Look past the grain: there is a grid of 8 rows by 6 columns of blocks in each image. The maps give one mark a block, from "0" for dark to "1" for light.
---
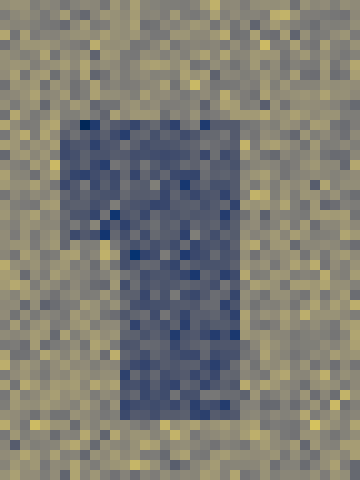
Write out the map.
111111
111111
100011
100011
110011
110011
110011
111111
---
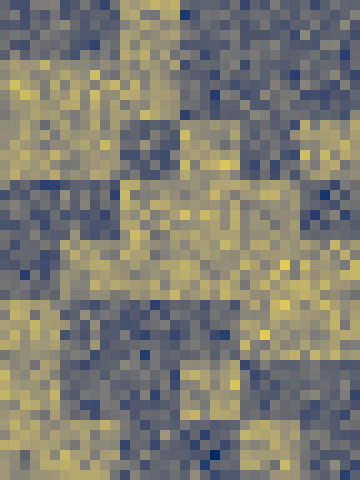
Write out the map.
001000
111000
110101
001110
011111
100011
100100
110010
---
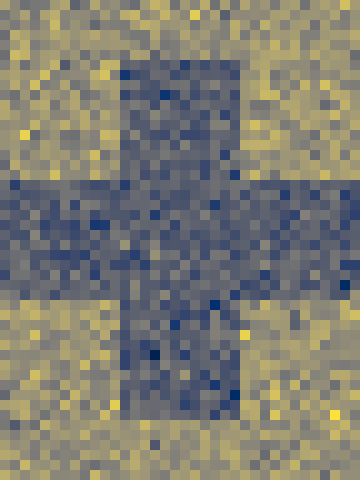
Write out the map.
111111
110011
110011
000000
000000
110011
110011
111111
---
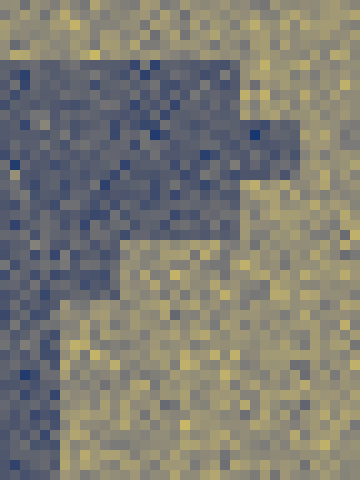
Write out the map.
111111
000011
000001
000011
001111
011111
011111
011111
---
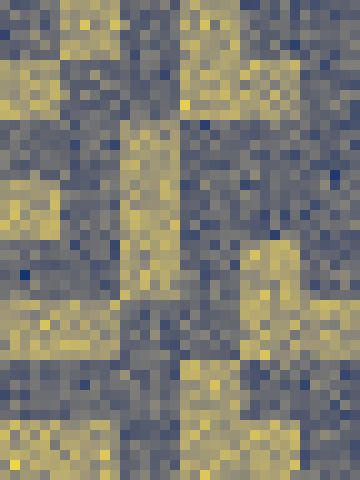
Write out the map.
010100
100110
001000
101000
001010
110011
000100
110110
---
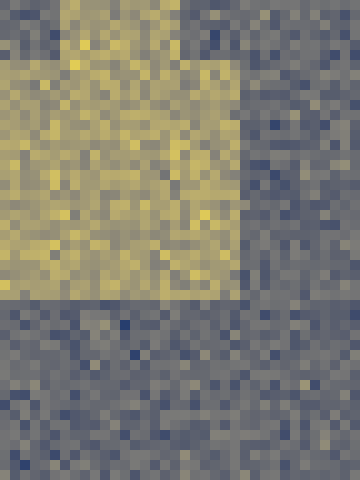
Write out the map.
011000
111100
111100
111100
111100
000000
000000
000000
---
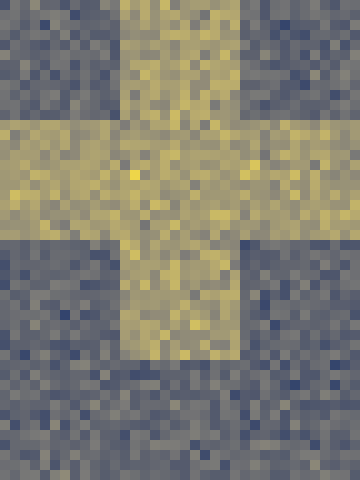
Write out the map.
001100
001100
111111
111111
001100
001100
000000
000000
